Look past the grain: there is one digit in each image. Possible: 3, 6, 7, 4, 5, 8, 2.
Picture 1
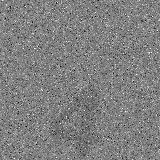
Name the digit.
4
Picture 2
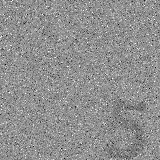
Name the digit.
5
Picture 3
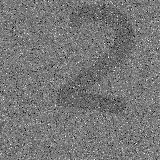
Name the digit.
2
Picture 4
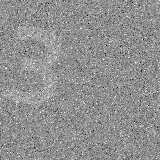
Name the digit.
3
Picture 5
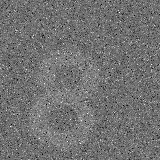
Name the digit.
8
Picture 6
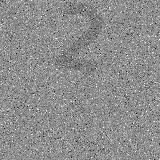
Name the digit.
2
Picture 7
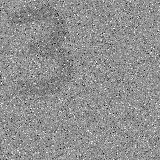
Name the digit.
3
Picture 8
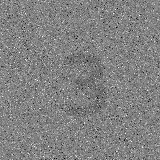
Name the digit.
3
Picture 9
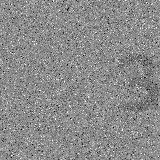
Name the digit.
3
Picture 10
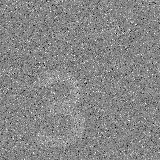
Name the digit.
3
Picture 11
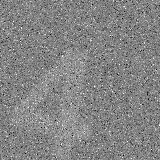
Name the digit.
4
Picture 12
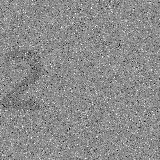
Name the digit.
2
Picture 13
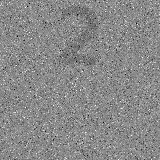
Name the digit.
2
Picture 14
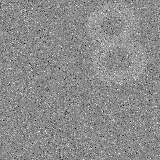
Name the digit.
8
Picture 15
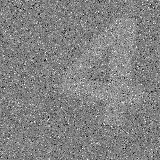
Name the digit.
4
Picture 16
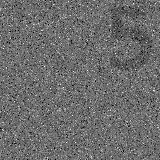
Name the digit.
5
